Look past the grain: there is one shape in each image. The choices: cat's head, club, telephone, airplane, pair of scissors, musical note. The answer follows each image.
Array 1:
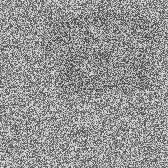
telephone
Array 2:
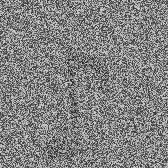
musical note
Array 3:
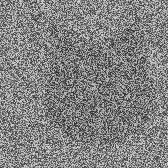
cat's head
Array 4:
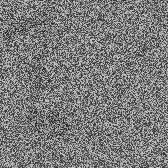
musical note
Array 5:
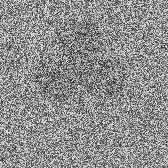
club
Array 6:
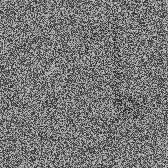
musical note
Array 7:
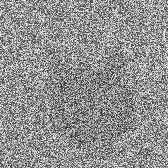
cat's head
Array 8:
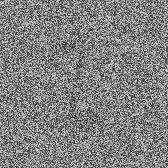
musical note
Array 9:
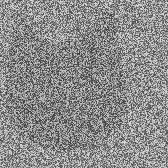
cat's head
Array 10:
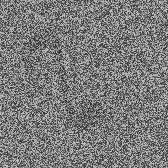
musical note
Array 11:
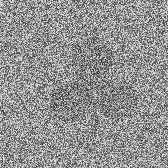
club
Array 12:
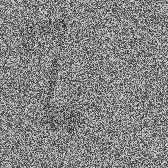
musical note
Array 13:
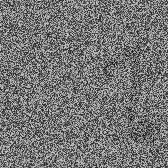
musical note
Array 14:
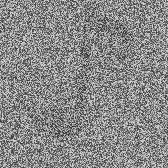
musical note
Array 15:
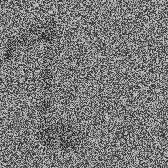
musical note
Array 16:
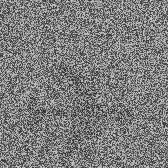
airplane
